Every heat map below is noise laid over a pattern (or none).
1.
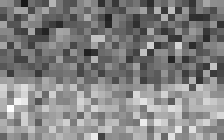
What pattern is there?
a sharp edge
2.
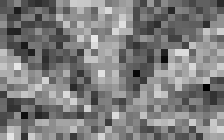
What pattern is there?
spokes from one point
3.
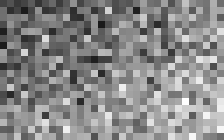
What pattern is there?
a smooth slope
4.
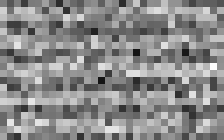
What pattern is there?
horizontal stripes
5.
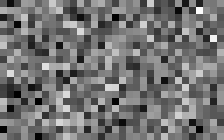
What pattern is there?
only noise
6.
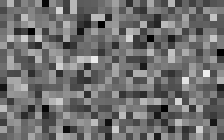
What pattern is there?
only noise
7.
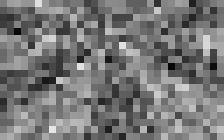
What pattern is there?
spokes from one point
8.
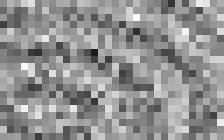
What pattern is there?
rings round one point
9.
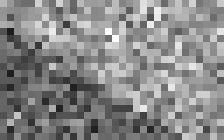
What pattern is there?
a sharp edge
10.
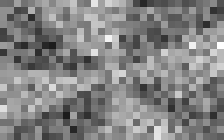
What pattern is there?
spokes from one point
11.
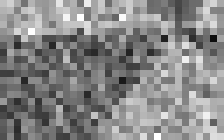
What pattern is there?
spokes from one point
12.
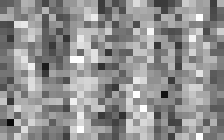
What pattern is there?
vertical stripes
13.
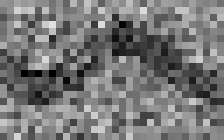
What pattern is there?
a wavy band
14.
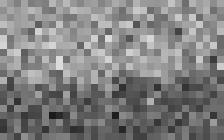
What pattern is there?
a sharp edge
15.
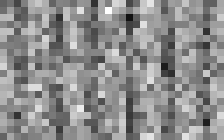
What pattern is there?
vertical stripes
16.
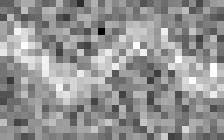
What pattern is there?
a wavy band
